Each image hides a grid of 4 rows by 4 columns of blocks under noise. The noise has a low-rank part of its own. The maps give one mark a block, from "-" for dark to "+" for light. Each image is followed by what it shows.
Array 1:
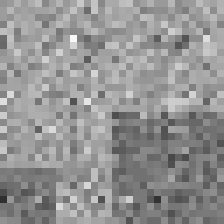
++++
++++
++--
-+--
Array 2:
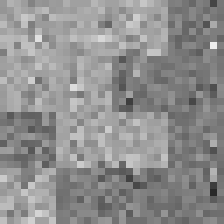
+++-
++--
-++-
+---
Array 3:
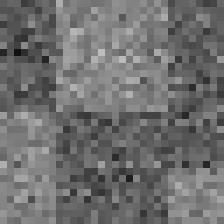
-++-
-++-
+---
+--+
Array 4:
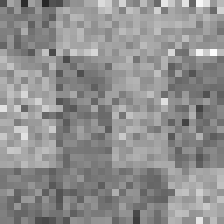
-+++
+-+-
+-+-
---+
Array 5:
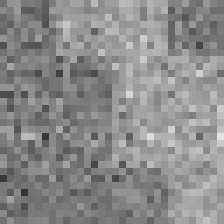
-++-
--++
--++
---+
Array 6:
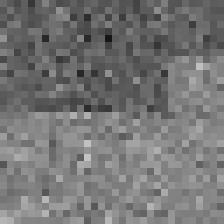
----
---+
++++
++++
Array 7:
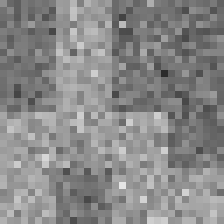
-+--
-+--
+++-
+-++
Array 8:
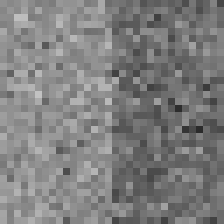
++--
++--
++--
++--
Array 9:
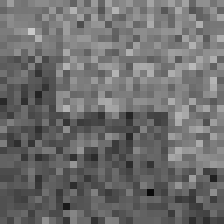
++++
-+++
---+
----
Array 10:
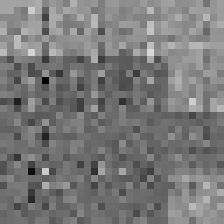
++++
---+
----
---+
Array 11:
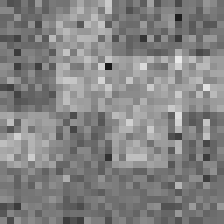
-+--
-+++
+-+-
----
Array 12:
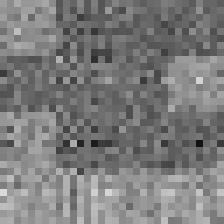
+---
---+
+---
++++
